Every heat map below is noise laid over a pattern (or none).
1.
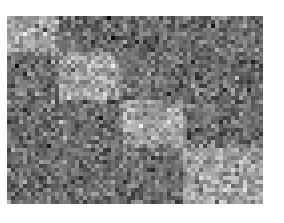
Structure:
blocks along the diagonal
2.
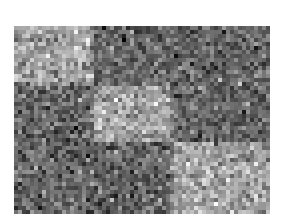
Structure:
blocks along the diagonal
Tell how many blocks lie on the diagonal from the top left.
3
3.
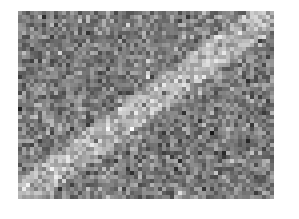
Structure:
a diagonal band
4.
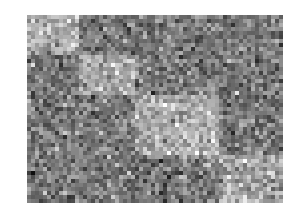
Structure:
blocks along the diagonal
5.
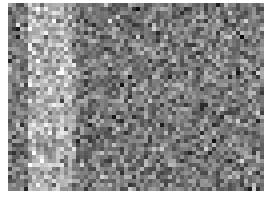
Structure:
one band of columns
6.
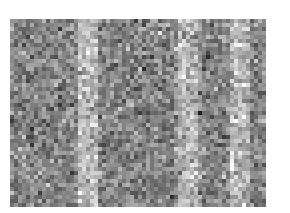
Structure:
bands of columns
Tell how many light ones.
3
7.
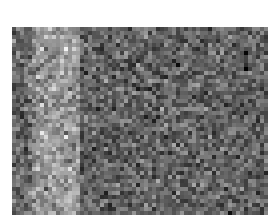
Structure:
one band of columns
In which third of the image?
left
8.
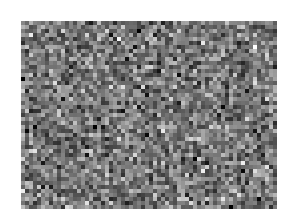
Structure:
only noise
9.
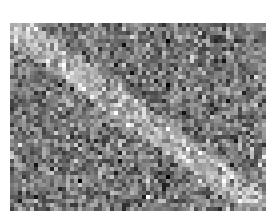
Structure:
a diagonal band
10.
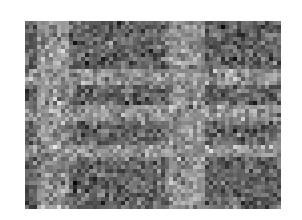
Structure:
bands of rows crossing bands of columns
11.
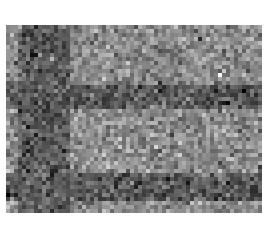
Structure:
bands of rows crossing bands of columns
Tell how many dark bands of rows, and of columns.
2 and 1
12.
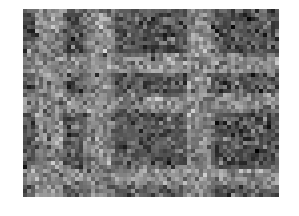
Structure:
bands of rows crossing bands of columns
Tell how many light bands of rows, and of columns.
3 and 3
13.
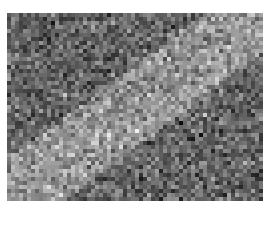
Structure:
a diagonal band
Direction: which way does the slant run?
bottom left to top right
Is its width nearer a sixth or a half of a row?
a half
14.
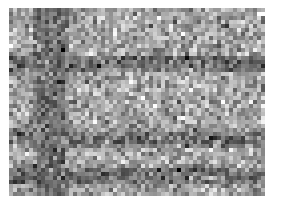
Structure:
bands of rows crossing bands of columns
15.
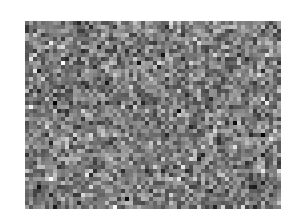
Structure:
only noise
